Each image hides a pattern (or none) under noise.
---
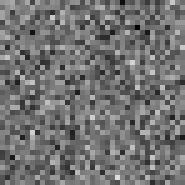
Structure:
only noise
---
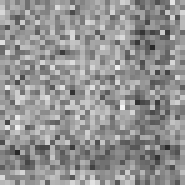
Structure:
bands of rows crossing bands of columns
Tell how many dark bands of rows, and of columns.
1 and 1
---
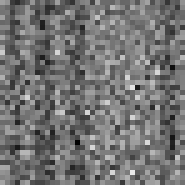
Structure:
bands of columns
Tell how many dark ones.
4
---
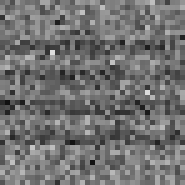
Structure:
bands of rows
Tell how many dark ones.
4
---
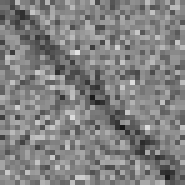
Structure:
a diagonal band
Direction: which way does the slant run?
top left to bottom right
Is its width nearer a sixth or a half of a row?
a sixth
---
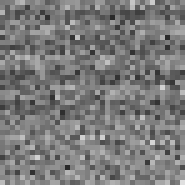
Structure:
bands of rows
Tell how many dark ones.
4
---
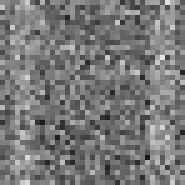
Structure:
bands of columns
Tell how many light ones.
2
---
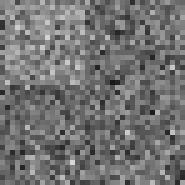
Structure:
one block
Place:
top left
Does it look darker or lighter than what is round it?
lighter
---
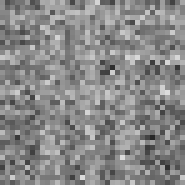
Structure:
bands of rows crossing bands of columns
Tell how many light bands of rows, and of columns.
3 and 3
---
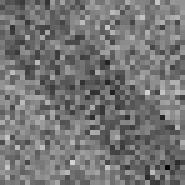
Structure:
a diagonal band
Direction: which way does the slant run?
top left to bottom right
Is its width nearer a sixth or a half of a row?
a half
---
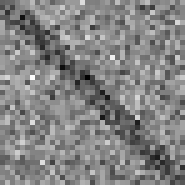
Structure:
a diagonal band
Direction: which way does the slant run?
top left to bottom right
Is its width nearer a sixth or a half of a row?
a sixth
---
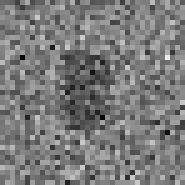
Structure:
one block
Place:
centre
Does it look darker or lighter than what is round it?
darker
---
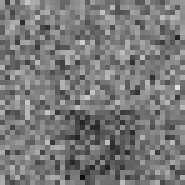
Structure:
one block
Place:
bottom middle
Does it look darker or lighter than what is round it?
darker
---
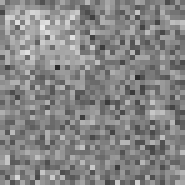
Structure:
one block
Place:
top left
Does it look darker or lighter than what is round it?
lighter
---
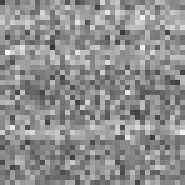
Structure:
bands of rows
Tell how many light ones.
3
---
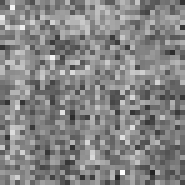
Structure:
bands of rows crossing bands of columns
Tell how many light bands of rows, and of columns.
2 and 3
